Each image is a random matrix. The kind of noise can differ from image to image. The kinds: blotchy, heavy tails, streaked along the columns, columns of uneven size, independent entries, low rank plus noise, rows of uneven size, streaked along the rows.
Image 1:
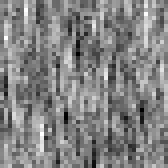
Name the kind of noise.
streaked along the columns
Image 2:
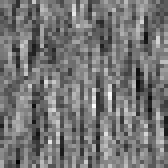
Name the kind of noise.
streaked along the columns
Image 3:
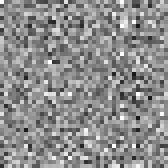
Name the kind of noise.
low rank plus noise
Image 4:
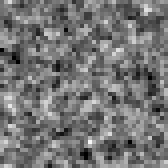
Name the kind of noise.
blotchy
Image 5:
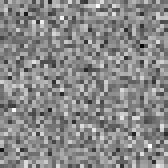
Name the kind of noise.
independent entries
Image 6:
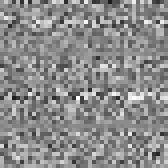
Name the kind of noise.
rows of uneven size
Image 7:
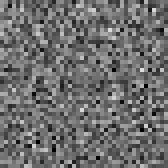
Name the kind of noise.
low rank plus noise
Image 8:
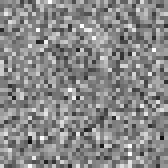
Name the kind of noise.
independent entries
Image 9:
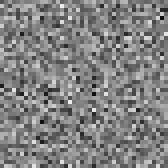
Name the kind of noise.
low rank plus noise
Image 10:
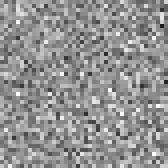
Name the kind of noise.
independent entries
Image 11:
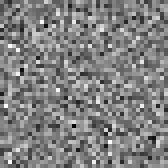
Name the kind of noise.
independent entries
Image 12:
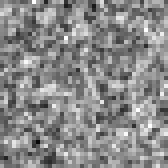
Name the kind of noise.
blotchy
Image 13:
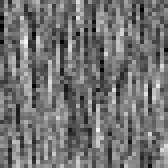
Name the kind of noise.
streaked along the columns
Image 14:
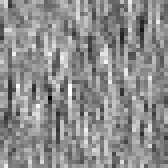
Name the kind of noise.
streaked along the columns
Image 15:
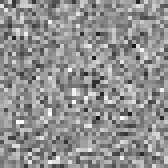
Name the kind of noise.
independent entries
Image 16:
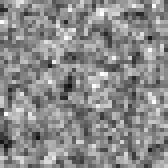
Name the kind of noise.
blotchy
